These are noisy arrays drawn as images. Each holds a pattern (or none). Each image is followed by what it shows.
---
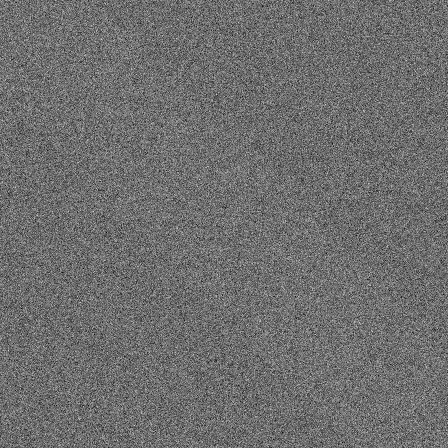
a diagonal band
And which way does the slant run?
top left to bottom right
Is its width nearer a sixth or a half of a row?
a half
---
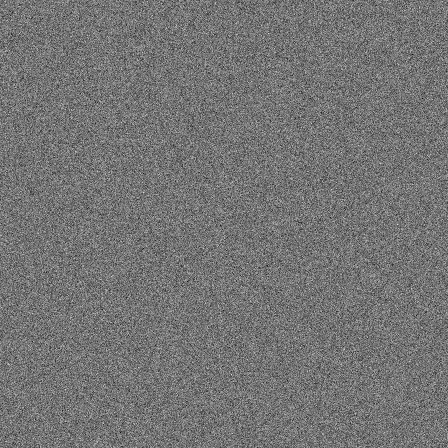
only noise
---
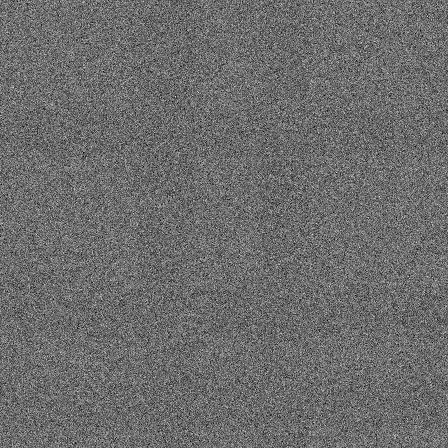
bands of rows crossing bands of columns
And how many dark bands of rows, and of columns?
3 and 2
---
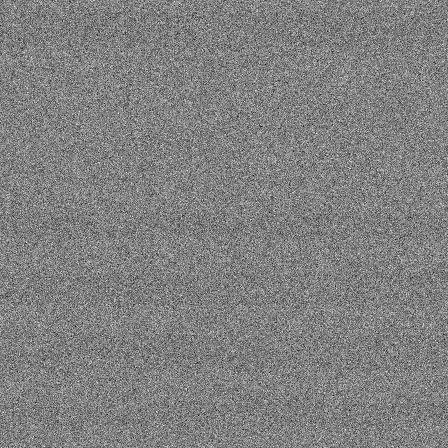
bands of rows
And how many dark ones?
5
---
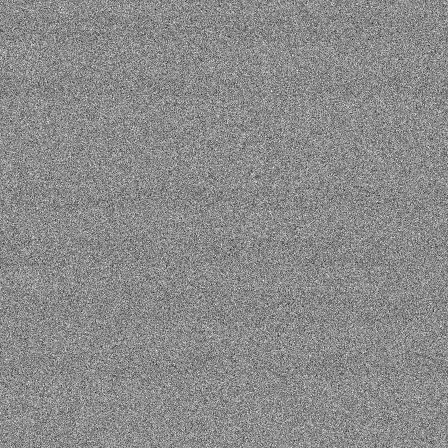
bands of rows
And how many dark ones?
6
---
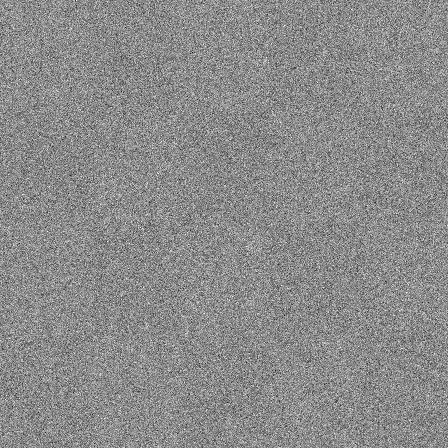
a checkerboard
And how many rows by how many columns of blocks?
4 by 5
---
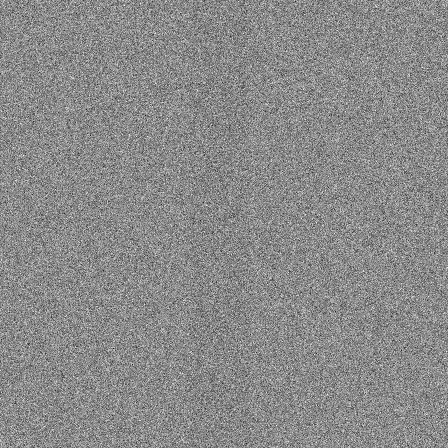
one band of columns
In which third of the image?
middle
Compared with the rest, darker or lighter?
darker
